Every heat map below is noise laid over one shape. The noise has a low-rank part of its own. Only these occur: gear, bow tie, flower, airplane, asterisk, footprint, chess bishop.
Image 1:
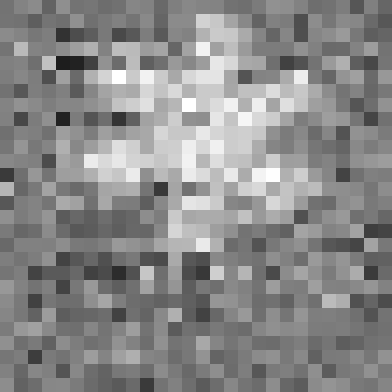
asterisk
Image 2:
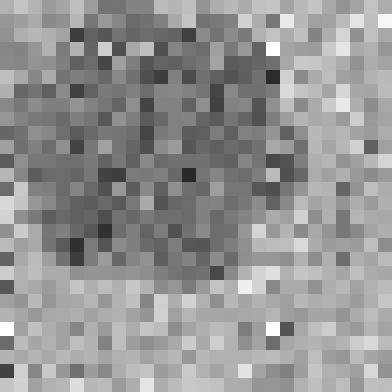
flower
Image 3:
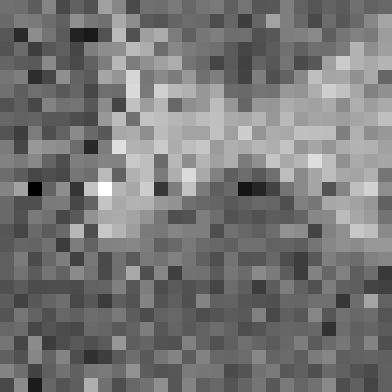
bow tie
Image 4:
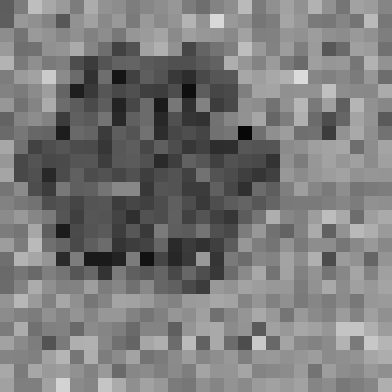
flower
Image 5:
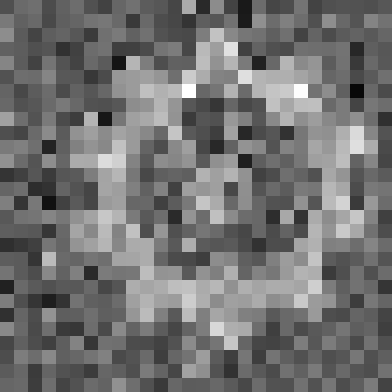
gear
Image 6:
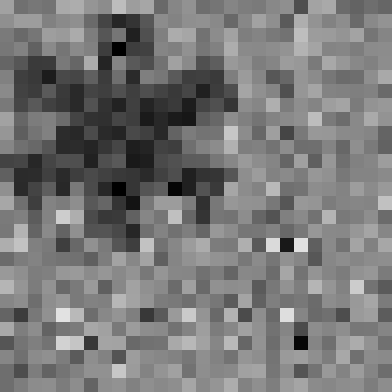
asterisk
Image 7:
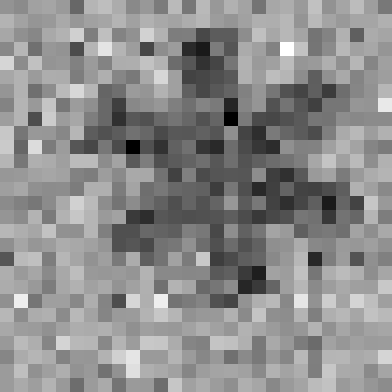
asterisk
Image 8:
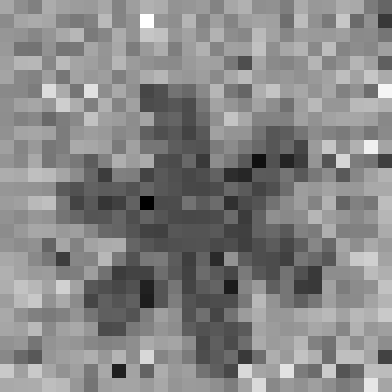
asterisk
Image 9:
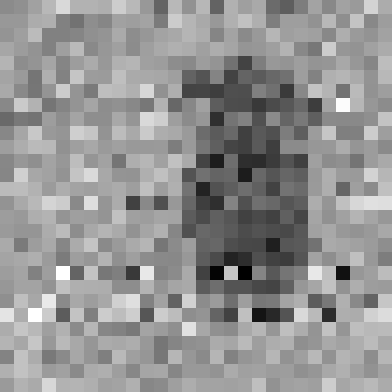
footprint
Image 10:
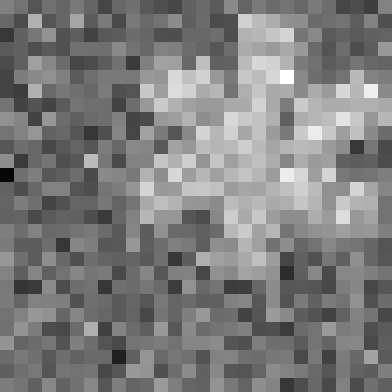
asterisk
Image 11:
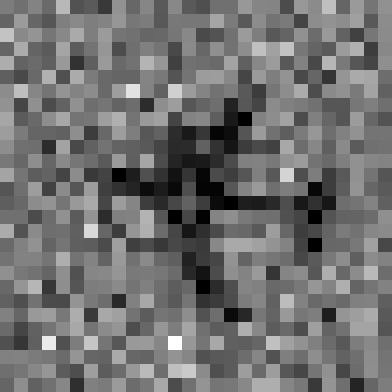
airplane
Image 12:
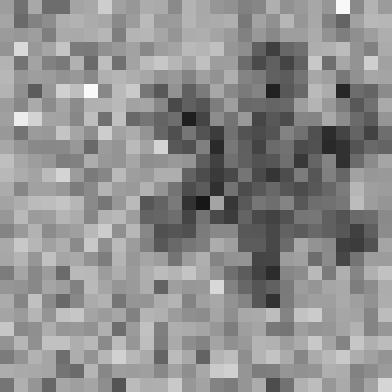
asterisk
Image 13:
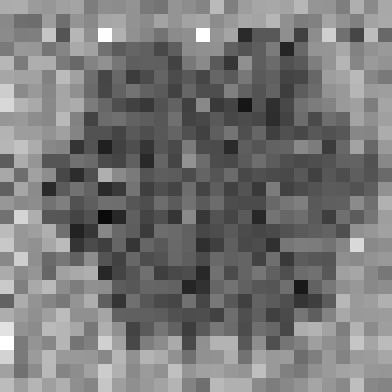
flower
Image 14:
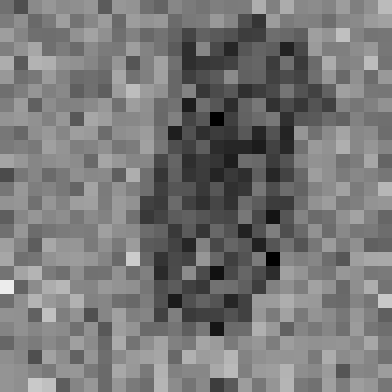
footprint
